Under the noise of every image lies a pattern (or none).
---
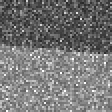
a sharp edge
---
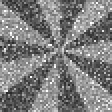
spokes from one point
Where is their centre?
centre
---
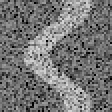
a wavy band
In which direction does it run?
top to bottom
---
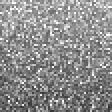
a smooth slope
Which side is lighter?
top
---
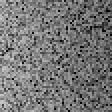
a smooth slope
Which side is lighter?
left
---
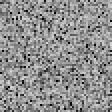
only noise
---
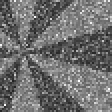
spokes from one point
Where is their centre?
middle left
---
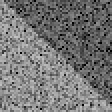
a sharp edge
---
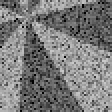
spokes from one point
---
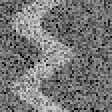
a wavy band
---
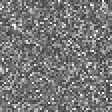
only noise
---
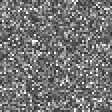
only noise
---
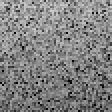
a smooth slope
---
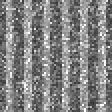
vertical stripes
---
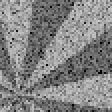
spokes from one point
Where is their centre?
bottom left
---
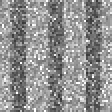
vertical stripes
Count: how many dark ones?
3
